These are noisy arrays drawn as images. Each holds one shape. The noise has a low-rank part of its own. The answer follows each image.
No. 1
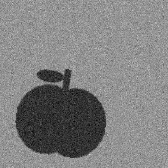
apple
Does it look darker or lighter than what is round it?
darker
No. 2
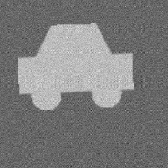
car
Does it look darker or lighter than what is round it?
lighter
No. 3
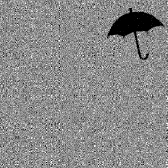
umbrella
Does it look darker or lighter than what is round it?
darker
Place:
top right
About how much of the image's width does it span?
a third
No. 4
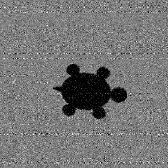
turtle
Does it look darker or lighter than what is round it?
darker
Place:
centre
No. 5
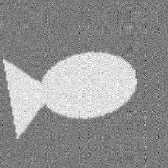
fish
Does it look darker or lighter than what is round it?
lighter
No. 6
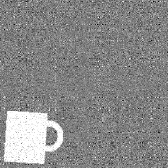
cup
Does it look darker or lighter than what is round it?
lighter
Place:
bottom left
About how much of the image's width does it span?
a third
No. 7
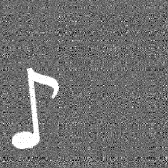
musical note
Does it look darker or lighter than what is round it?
lighter
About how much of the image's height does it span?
half
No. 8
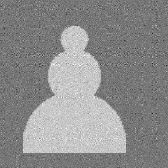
chess pawn
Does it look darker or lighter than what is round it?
lighter
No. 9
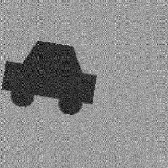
car
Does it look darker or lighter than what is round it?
darker
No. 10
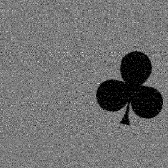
club
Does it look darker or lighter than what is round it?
darker
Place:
middle right
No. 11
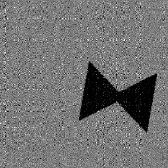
bow tie
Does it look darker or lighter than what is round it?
darker
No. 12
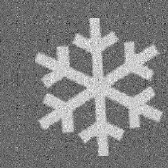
snowflake
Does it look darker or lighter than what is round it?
lighter
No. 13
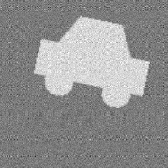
car
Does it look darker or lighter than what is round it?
lighter
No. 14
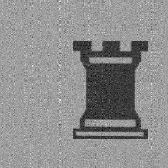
chess rook
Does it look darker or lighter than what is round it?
darker
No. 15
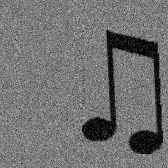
pair of musical notes
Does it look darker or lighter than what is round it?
darker
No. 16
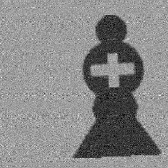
chess bishop
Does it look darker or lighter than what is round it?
darker
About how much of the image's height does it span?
nearly all
